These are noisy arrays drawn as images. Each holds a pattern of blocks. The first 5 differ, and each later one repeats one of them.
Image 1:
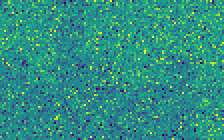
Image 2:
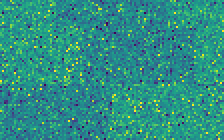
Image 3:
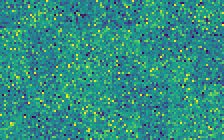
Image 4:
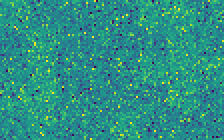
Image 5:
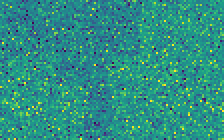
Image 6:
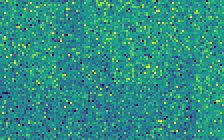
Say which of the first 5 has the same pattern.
1
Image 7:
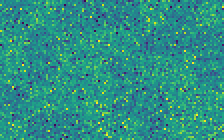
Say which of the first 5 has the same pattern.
3
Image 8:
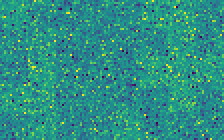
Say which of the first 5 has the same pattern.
4
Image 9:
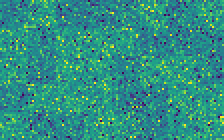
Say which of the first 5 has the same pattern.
3
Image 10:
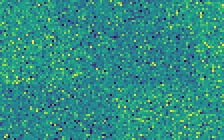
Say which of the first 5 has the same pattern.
2
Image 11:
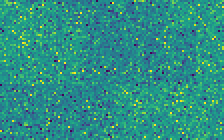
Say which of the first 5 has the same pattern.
2
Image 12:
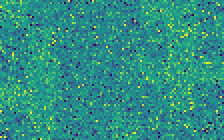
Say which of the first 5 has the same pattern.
4
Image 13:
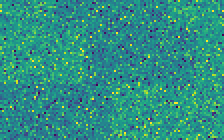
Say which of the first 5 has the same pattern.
2
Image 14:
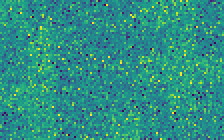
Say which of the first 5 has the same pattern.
4
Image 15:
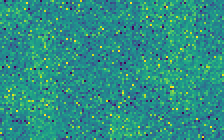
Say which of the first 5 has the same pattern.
4
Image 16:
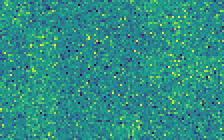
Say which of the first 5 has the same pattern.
4
